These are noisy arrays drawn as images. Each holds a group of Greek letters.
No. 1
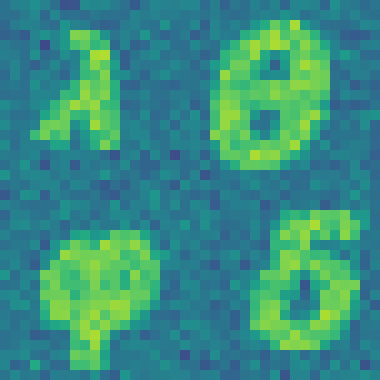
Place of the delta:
bottom right
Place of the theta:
top right
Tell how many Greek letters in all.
4
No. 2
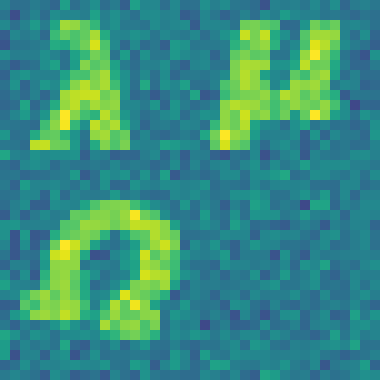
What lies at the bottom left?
omega
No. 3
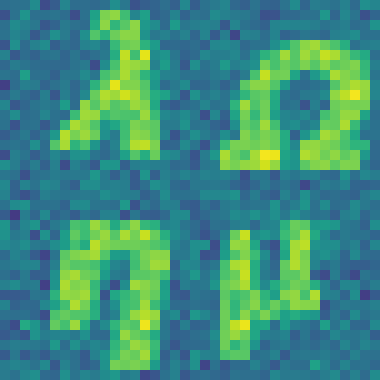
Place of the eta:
bottom left
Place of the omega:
top right
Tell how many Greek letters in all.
4
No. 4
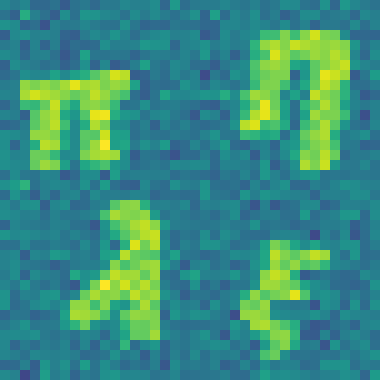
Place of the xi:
bottom right
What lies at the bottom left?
lambda
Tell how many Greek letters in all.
4
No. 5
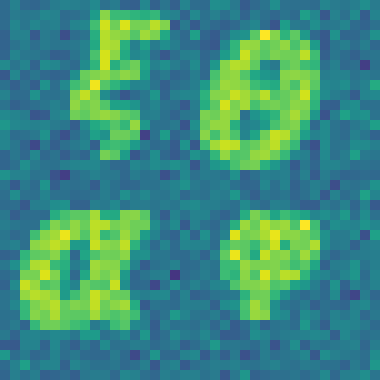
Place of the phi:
bottom right
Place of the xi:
top left
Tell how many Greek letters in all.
4
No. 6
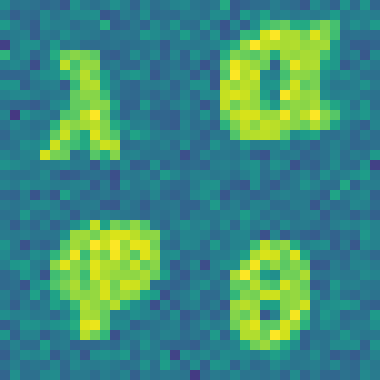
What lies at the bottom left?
phi
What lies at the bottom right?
theta
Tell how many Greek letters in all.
4
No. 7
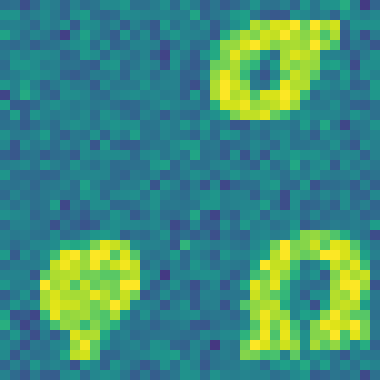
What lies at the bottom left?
phi
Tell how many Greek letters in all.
3
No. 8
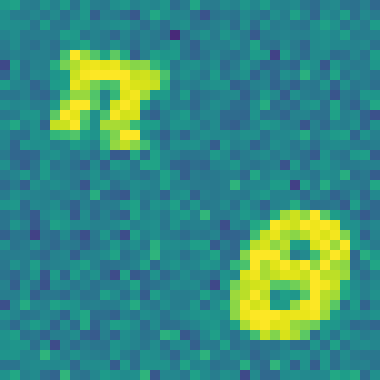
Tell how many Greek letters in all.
2
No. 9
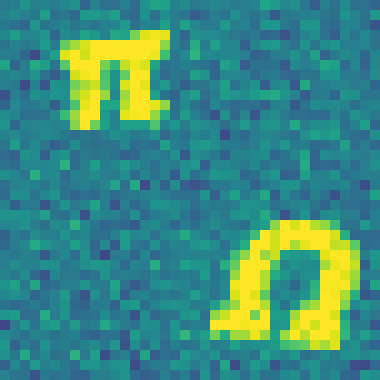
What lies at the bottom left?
nothing
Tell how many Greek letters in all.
2
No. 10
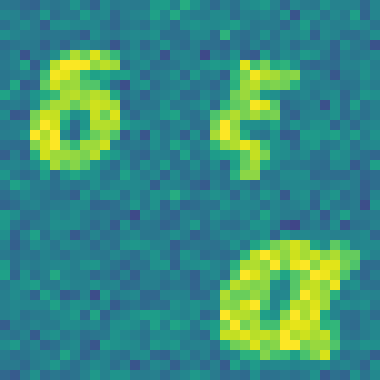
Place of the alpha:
bottom right
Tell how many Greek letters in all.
3
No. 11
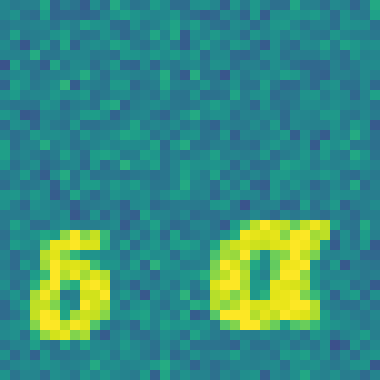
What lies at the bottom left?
delta
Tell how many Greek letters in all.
2
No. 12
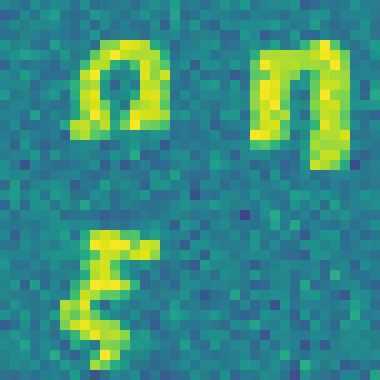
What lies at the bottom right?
nothing
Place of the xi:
bottom left
